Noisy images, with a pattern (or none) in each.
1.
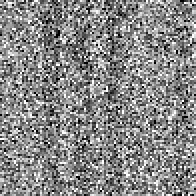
bands of columns
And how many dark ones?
4
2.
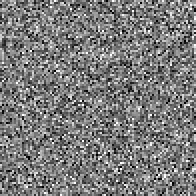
only noise
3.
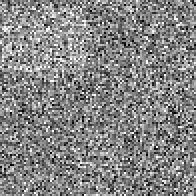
one block
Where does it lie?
top left
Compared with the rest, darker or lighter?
lighter
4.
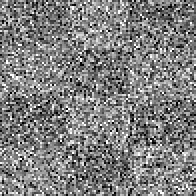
a checkerboard
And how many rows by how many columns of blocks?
4 by 3
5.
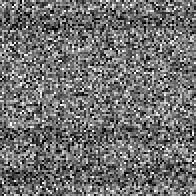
bands of rows
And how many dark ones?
3
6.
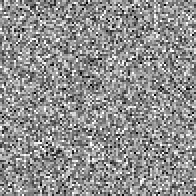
only noise
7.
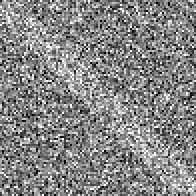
a diagonal band
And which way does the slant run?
top left to bottom right
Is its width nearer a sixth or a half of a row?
a sixth
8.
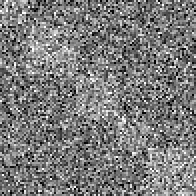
blocks along the diagonal
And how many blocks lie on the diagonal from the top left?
5
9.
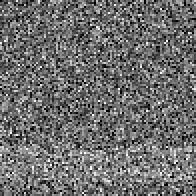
one band of rows
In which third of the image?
bottom
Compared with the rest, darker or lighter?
lighter
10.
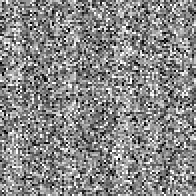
bands of columns
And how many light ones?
5
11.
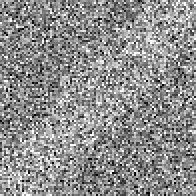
a diagonal band
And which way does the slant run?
bottom left to top right
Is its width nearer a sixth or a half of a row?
a half
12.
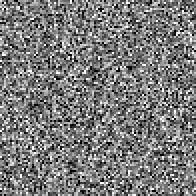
only noise
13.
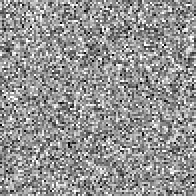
only noise
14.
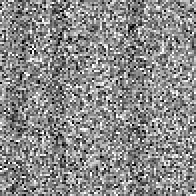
bands of columns
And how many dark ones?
3
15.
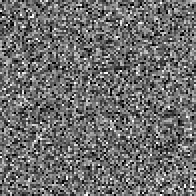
only noise
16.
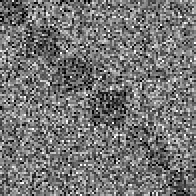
blocks along the diagonal
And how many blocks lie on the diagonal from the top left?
7
